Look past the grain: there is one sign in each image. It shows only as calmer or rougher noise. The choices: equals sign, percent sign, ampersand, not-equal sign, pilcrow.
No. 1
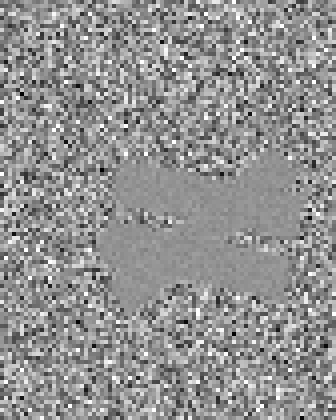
not-equal sign
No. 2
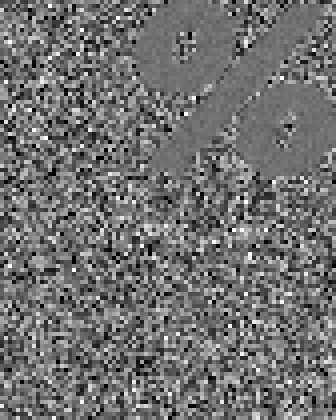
percent sign
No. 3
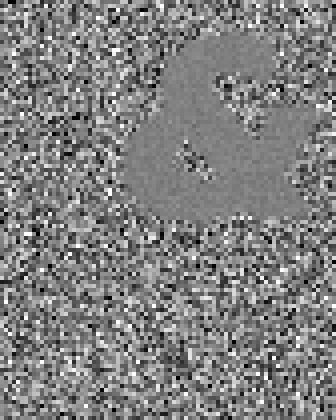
ampersand
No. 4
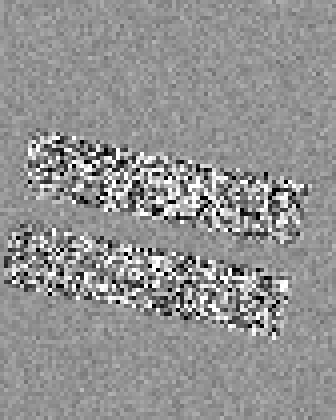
equals sign
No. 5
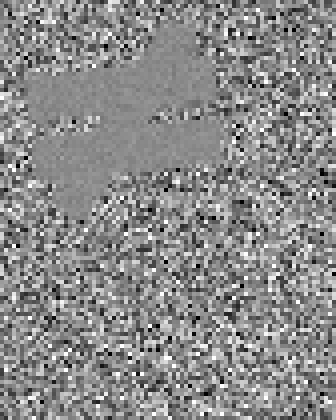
not-equal sign
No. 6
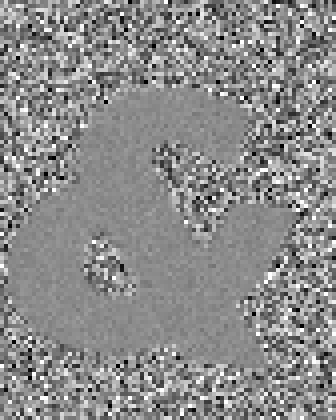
ampersand
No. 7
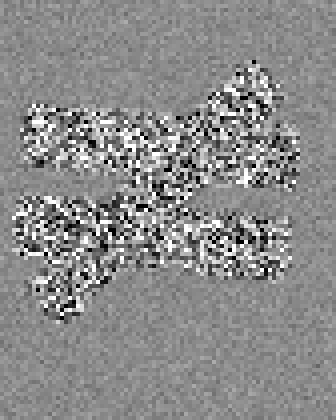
not-equal sign
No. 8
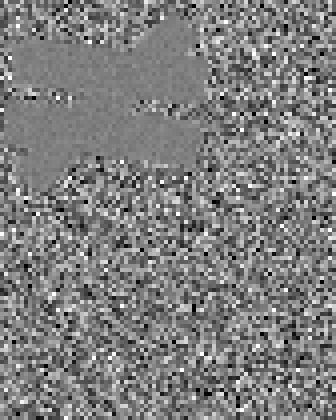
not-equal sign
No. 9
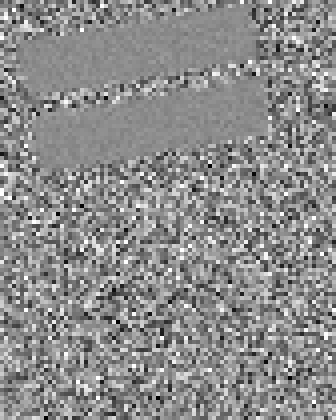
equals sign
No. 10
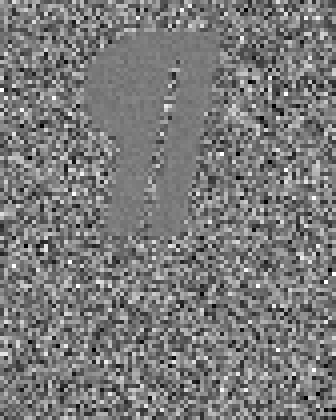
pilcrow
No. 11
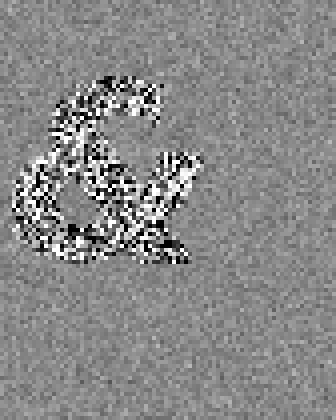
ampersand
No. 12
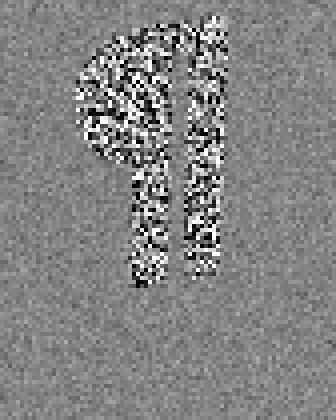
pilcrow
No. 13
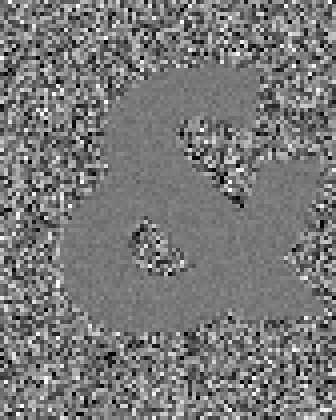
ampersand
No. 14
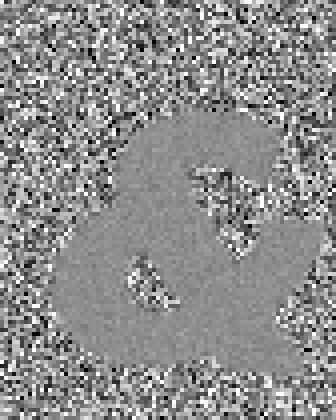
ampersand
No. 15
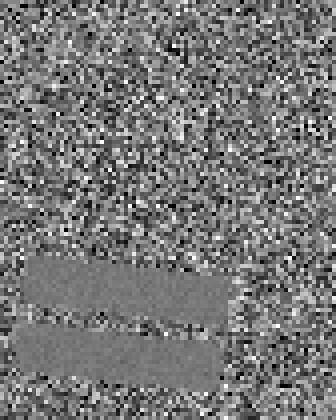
equals sign
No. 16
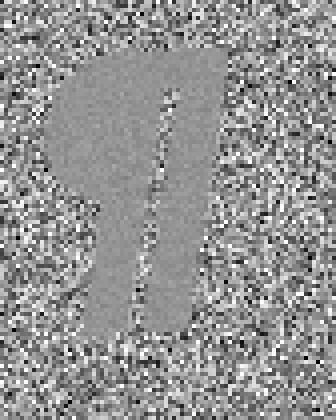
pilcrow
